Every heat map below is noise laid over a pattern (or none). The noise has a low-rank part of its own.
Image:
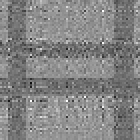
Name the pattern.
bands of rows crossing bands of columns
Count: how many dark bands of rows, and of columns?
2 and 2
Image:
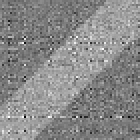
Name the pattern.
a diagonal band
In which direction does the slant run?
bottom left to top right
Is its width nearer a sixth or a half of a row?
a half
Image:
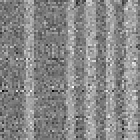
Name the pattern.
bands of columns
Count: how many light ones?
5
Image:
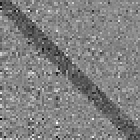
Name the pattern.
a diagonal band
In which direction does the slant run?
top left to bottom right
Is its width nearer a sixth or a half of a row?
a sixth
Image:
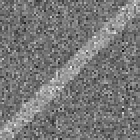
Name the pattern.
a diagonal band
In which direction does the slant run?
bottom left to top right
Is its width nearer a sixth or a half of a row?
a sixth
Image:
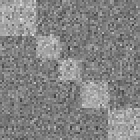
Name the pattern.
blocks along the diagonal
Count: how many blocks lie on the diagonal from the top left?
5
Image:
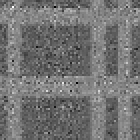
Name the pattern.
bands of rows crossing bands of columns
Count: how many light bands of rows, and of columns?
2 and 3
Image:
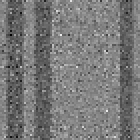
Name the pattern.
bands of columns
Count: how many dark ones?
3
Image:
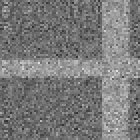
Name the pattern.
bands of rows crossing bands of columns
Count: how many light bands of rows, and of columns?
1 and 1
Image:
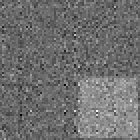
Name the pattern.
one block
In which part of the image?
bottom right
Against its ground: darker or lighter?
lighter
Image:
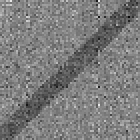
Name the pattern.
a diagonal band
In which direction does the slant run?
bottom left to top right
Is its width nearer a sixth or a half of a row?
a sixth
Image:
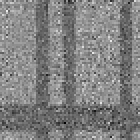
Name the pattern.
bands of rows crossing bands of columns
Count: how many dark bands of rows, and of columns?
1 and 3
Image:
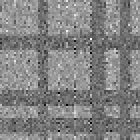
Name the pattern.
bands of rows crossing bands of columns
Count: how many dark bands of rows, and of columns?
3 and 3
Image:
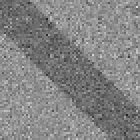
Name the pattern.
a diagonal band
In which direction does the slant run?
top left to bottom right
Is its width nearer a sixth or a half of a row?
a half
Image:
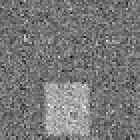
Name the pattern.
one block
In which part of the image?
bottom middle
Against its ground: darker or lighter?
lighter
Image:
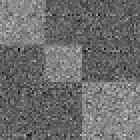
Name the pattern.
blocks along the diagonal
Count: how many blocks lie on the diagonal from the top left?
3
